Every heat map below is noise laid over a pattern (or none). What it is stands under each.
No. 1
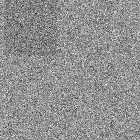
one block
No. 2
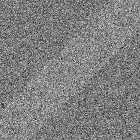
a diagonal band
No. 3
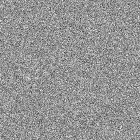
only noise
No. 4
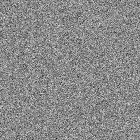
only noise
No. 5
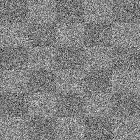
a checkerboard
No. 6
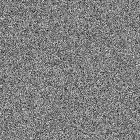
only noise
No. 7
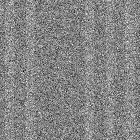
bands of columns
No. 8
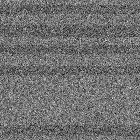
bands of rows
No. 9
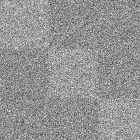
blocks along the diagonal
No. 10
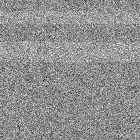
bands of rows
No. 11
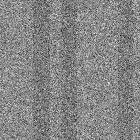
bands of columns
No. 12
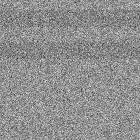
bands of rows
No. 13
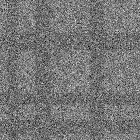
bands of rows crossing bands of columns
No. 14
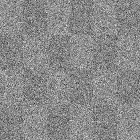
a checkerboard
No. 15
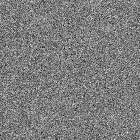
only noise
